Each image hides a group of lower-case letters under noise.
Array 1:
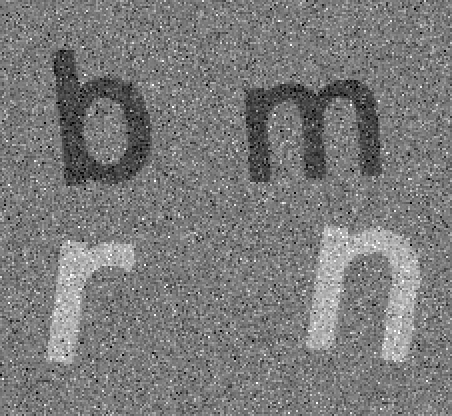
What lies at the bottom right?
n
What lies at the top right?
m
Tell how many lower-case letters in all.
4
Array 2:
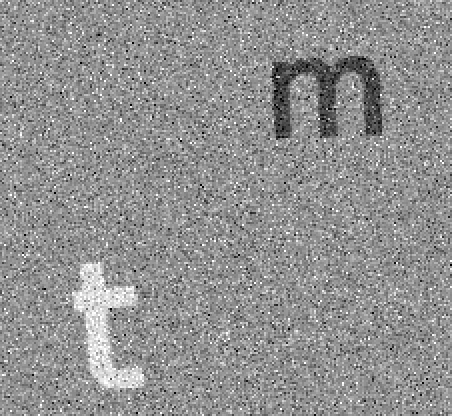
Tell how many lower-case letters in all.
2
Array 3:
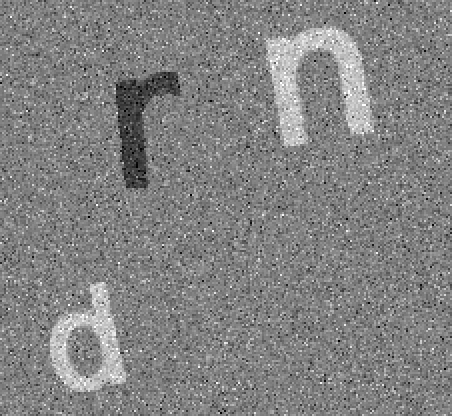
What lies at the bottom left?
d
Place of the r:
top left
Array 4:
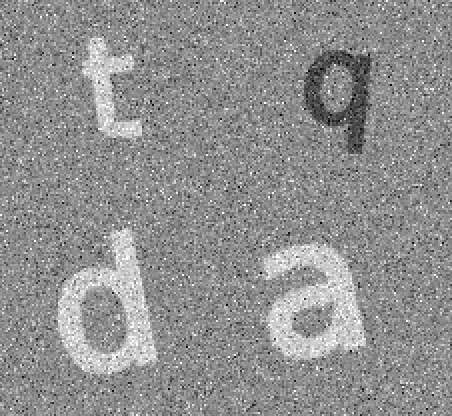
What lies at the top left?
t
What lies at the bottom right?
a
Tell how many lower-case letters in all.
4
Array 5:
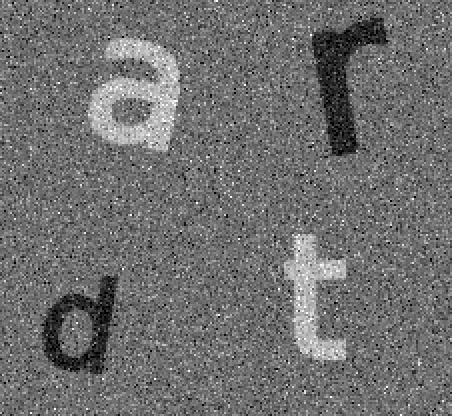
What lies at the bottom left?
d
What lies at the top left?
a
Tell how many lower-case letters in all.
4
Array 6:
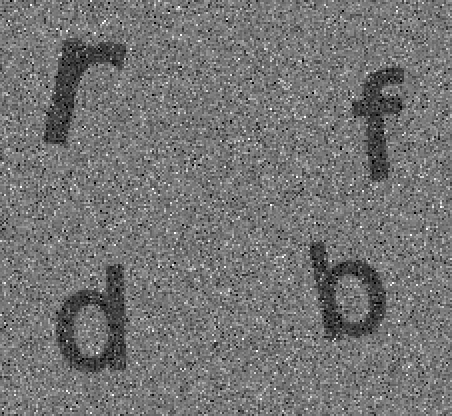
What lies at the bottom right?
b
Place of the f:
top right
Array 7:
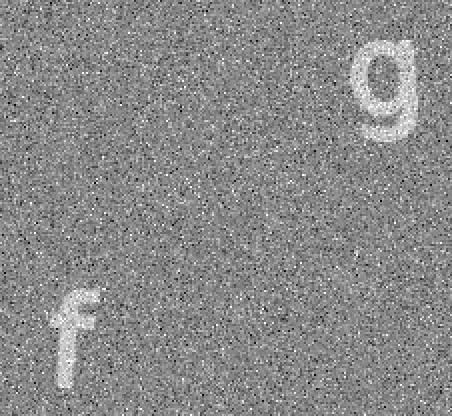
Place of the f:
bottom left
